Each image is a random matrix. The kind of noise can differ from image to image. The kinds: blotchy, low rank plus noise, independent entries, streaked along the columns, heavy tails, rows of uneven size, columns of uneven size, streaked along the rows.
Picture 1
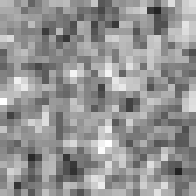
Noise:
blotchy
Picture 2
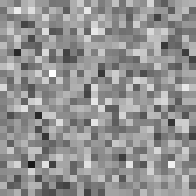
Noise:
independent entries
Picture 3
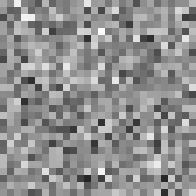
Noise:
low rank plus noise
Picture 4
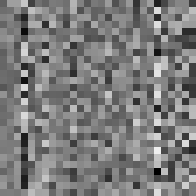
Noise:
columns of uneven size
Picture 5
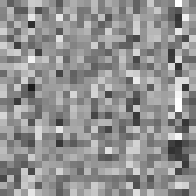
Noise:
columns of uneven size
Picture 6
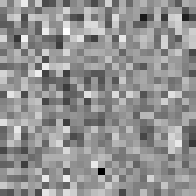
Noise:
low rank plus noise
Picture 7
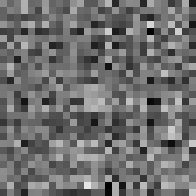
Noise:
low rank plus noise
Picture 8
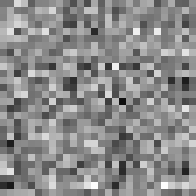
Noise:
low rank plus noise
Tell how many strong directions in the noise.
three or four
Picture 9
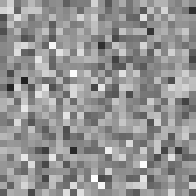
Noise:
low rank plus noise
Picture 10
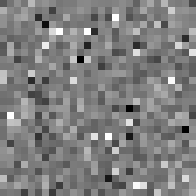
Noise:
heavy tails
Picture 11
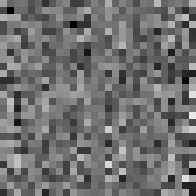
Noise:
columns of uneven size
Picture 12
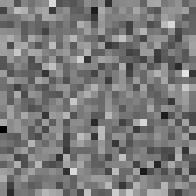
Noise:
independent entries
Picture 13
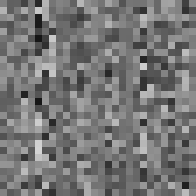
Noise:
columns of uneven size
